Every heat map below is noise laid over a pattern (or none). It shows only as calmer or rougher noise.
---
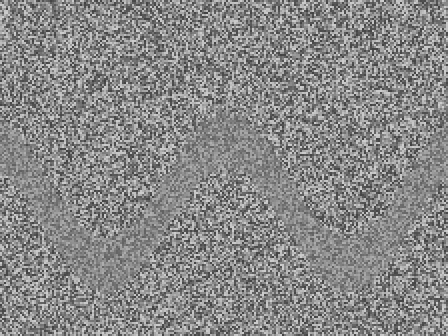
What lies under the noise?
a wavy band
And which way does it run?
left to right
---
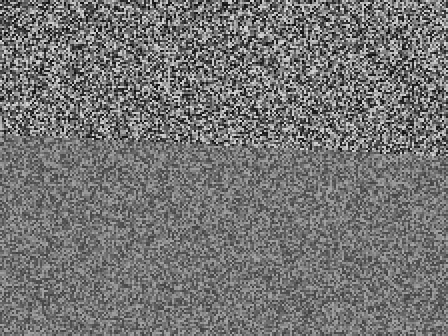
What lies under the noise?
a sharp edge
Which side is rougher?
top
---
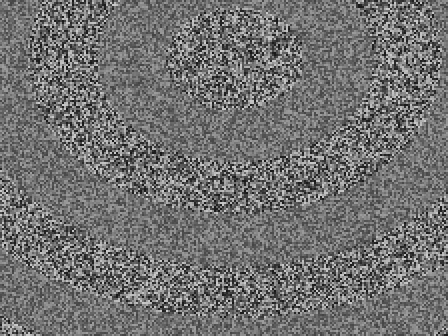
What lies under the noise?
rings round one point
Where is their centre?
top middle
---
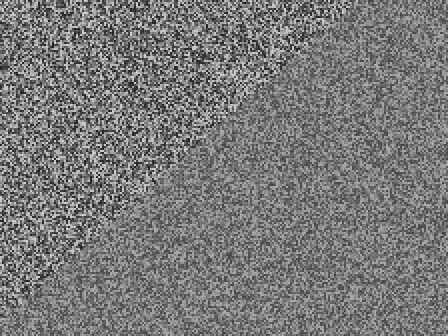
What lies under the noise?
a sharp edge
